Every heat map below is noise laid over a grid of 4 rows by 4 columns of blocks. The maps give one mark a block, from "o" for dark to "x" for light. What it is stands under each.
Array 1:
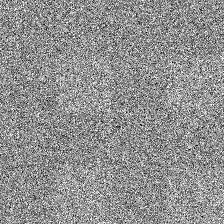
o o o o
o x o x
o o o o
o x o x
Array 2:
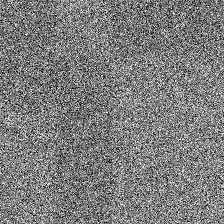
o x o o
o o x x
x o x x
x o x x
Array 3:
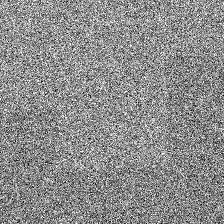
x x x x
x x x o
o x x o
o o o o
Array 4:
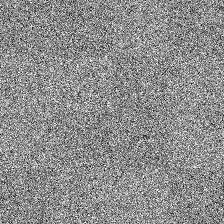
o o x o
x x o x
x o o x
o x x o
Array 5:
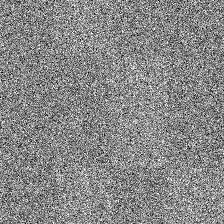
o x o o
o o x o
o o x o
o x o x
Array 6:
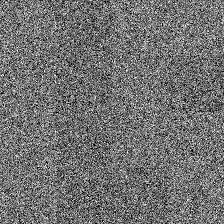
x o x x
x o x o
x o x x
x o o x
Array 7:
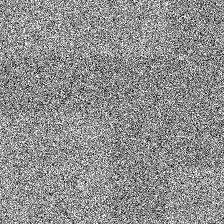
x x x o
o o o o
x x o o
x x o x
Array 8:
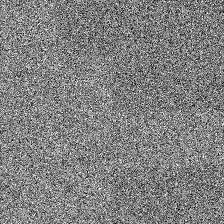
x o o o
x x o o
x x x x
x x o o
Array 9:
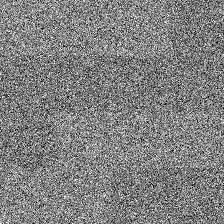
x x x o
o o o o
o x x x
x x o o
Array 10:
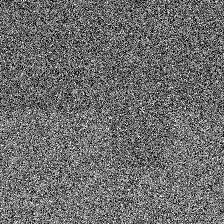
o o o o
o o o o
x x o x
x x x x
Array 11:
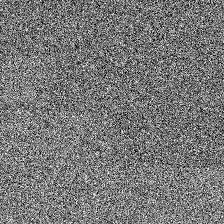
o o o o
x o o o
x x o o
x x x x
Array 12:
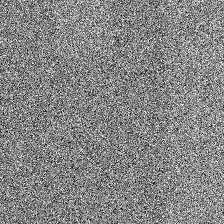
o x o x
o o o x
o o o x
o o o x
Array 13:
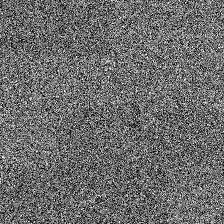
o o x x
x x x x
x o o o
o o o x
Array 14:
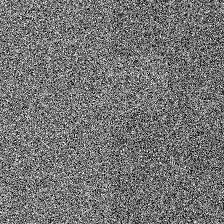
x x o o
x x x o
x x o o
x x o o
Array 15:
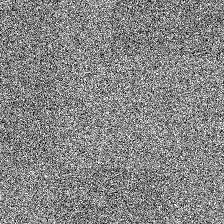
o x o o
o x x x
o x x x
x o o x
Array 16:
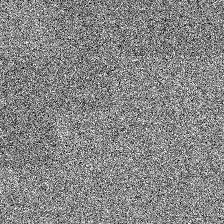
x o o o
o o x x
o x x x
x x x x
